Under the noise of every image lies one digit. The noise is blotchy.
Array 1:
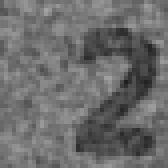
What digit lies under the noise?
2
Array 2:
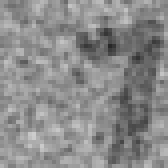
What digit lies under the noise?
7
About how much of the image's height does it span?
nearly all
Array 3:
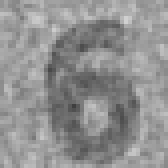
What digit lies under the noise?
6
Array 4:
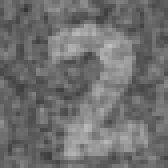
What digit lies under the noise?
2
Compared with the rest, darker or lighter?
lighter
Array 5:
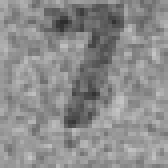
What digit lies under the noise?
7
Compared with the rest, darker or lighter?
darker
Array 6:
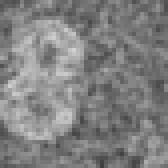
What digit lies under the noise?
8
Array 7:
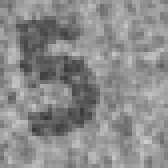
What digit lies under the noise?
5
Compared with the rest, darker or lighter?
darker
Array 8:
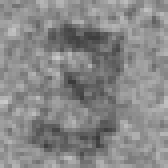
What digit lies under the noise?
3
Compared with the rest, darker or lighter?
darker
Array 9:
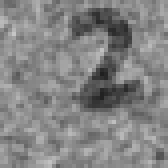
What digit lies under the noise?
2
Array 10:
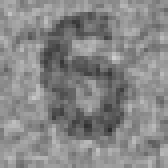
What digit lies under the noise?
6
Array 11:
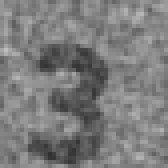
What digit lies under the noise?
3
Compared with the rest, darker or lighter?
darker
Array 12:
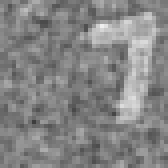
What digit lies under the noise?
7
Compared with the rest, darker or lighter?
lighter
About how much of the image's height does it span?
two thirds
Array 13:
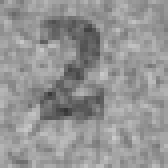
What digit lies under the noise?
2
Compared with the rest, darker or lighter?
darker
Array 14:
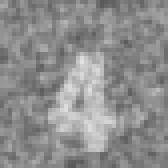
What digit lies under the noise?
4
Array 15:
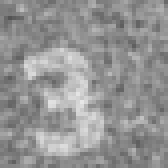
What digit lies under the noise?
3
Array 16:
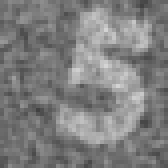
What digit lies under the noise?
5
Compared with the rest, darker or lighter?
lighter
